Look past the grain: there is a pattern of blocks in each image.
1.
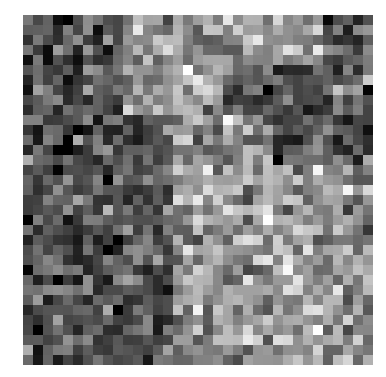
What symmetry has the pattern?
no symmetry
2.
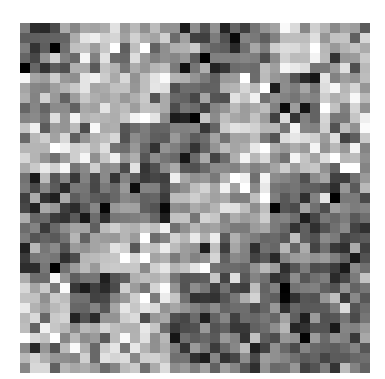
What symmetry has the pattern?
mirrored about the diagonal from the top left
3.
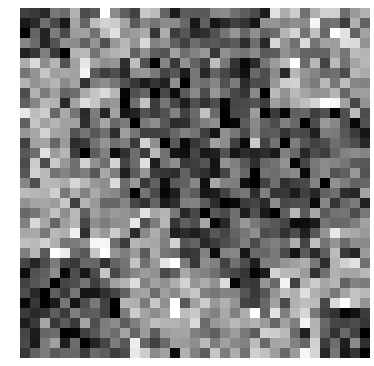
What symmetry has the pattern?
mirrored about the diagonal from the bottom left
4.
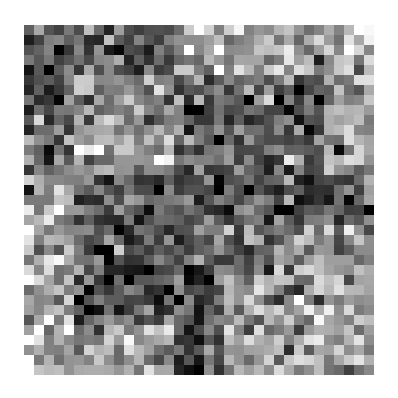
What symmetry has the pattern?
mirrored about the diagonal from the top left
